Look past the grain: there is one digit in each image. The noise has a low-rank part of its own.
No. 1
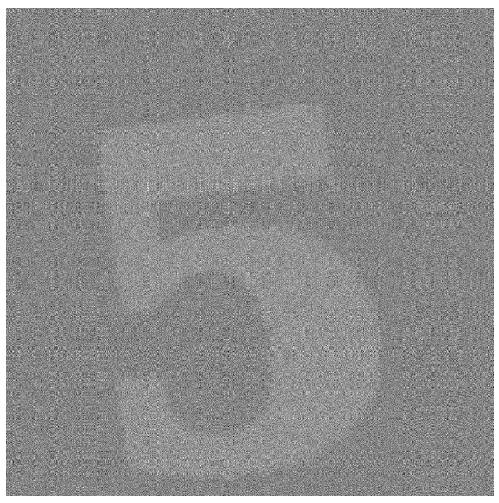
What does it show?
light 5
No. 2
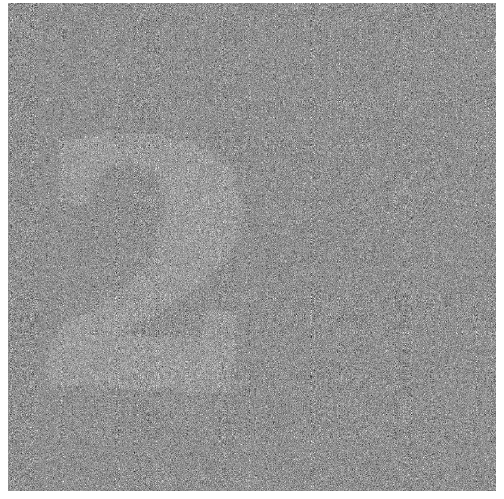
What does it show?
light 2
